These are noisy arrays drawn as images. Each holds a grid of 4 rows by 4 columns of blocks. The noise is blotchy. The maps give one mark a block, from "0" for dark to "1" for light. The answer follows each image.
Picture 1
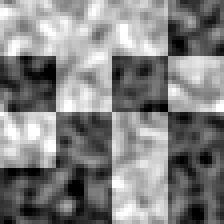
1 1 1 0
0 1 0 1
1 0 1 0
0 0 1 0
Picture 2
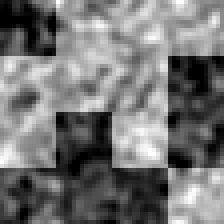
0 1 1 1
1 1 1 0
1 0 1 0
0 0 0 1
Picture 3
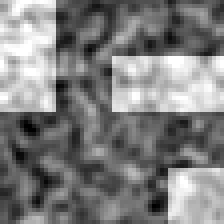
1 0 0 0
1 0 1 1
0 0 0 0
0 0 0 1
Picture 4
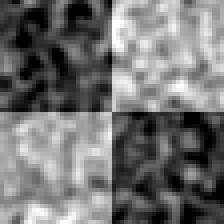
0 0 1 1
0 0 1 1
1 1 0 0
1 1 0 0
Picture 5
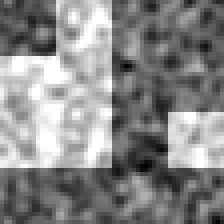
0 1 0 0
1 1 0 0
1 1 0 1
0 0 0 0
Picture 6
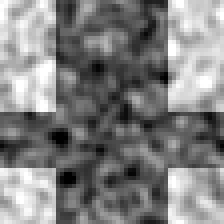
1 0 0 1
1 0 0 1
0 0 0 0
1 0 0 1
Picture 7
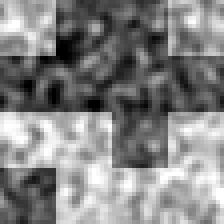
1 0 0 1
0 0 0 0
1 1 0 1
0 1 1 1
